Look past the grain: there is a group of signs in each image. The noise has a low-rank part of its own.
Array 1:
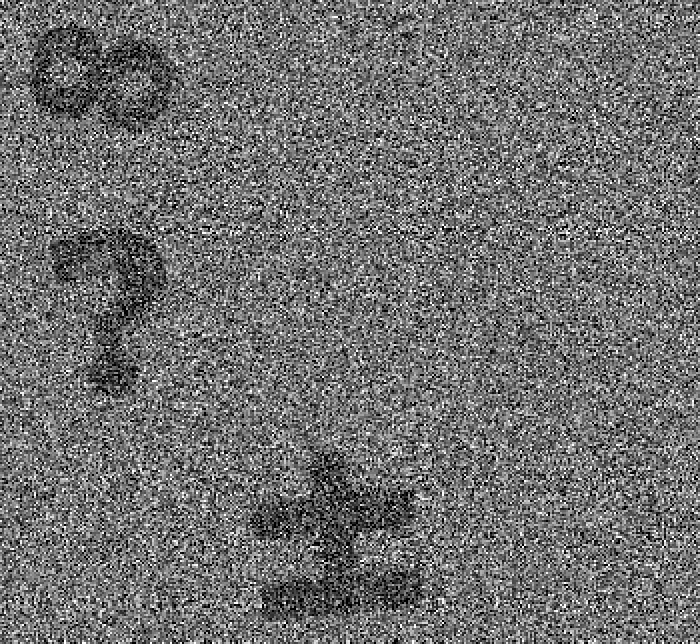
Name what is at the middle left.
question mark
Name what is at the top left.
infinity sign
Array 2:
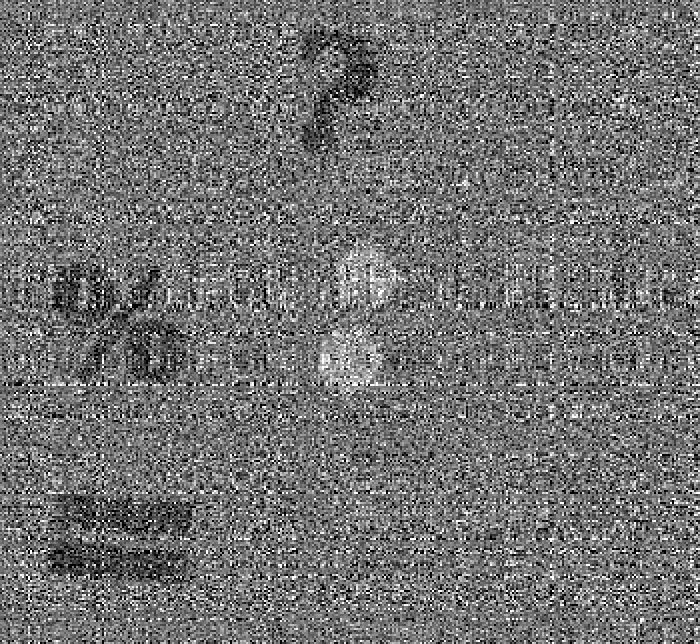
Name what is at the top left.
nothing
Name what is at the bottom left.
equals sign
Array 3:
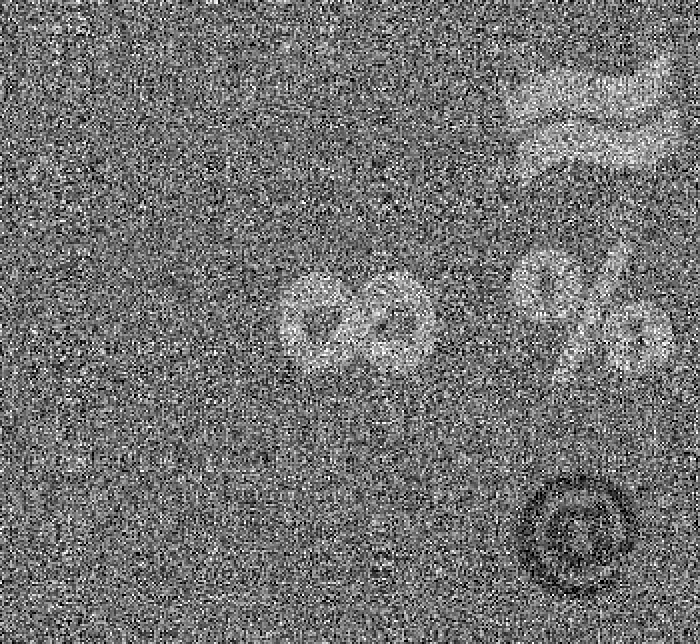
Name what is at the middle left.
nothing
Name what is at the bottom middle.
nothing
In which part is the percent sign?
middle right
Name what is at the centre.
infinity sign
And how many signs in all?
4
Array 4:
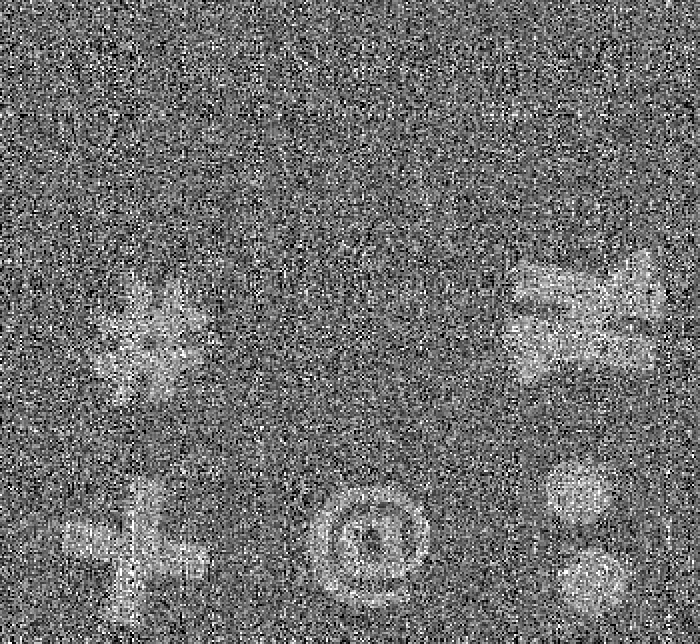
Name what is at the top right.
nothing
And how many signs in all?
5
